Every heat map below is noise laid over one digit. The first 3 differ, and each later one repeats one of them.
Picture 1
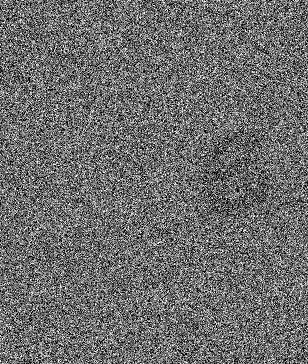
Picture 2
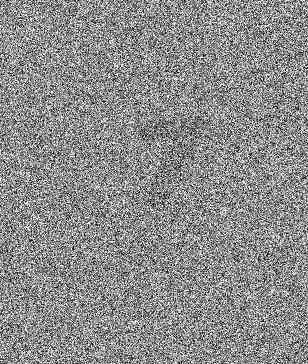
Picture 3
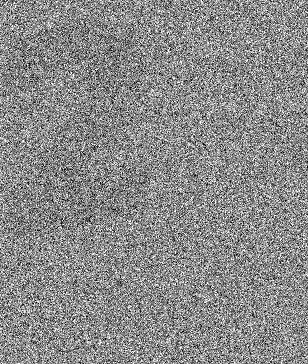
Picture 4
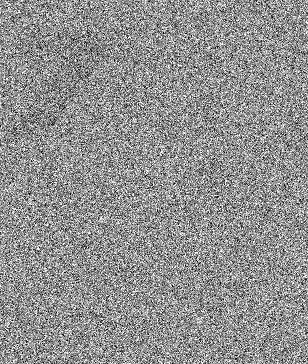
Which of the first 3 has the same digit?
2
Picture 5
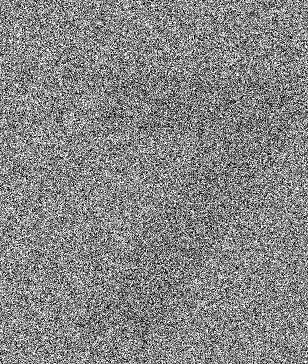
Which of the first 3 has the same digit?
2
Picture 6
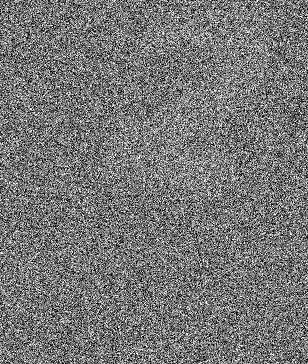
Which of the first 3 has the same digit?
3
